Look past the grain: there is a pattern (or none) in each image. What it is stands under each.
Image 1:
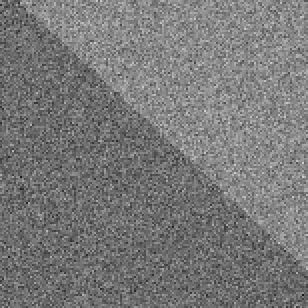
a sharp edge
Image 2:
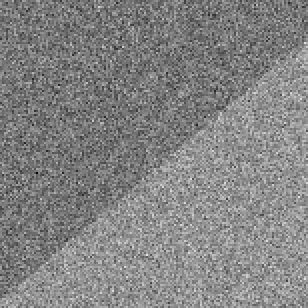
a sharp edge
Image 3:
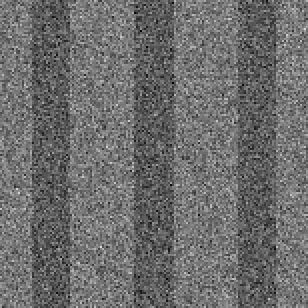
vertical stripes
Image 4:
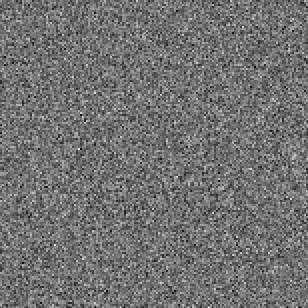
only noise
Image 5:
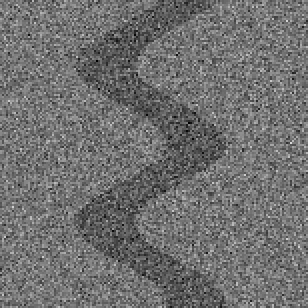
a wavy band
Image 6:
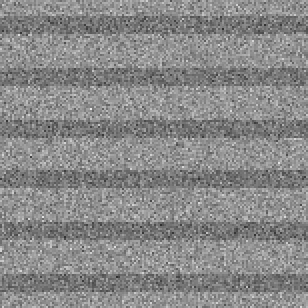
horizontal stripes
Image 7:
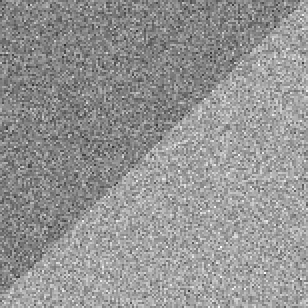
a sharp edge
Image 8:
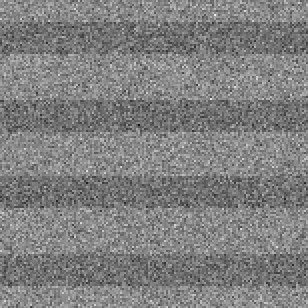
horizontal stripes
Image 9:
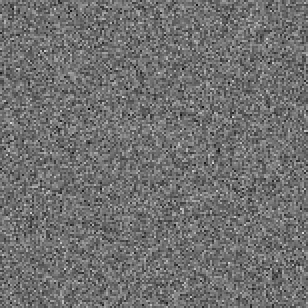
only noise
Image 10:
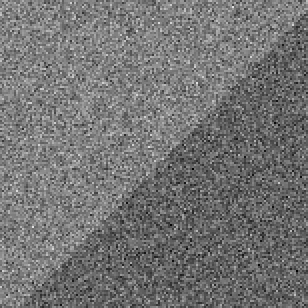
a sharp edge
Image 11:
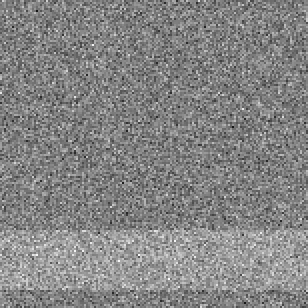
one horizontal stripe
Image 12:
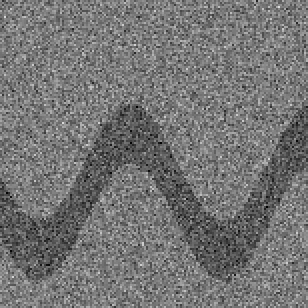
a wavy band
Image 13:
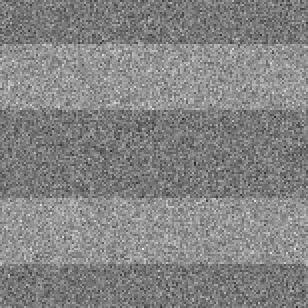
horizontal stripes
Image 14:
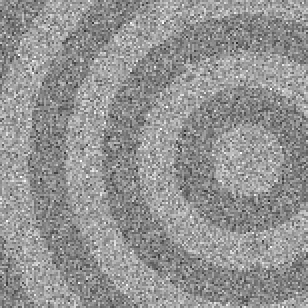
rings round one point
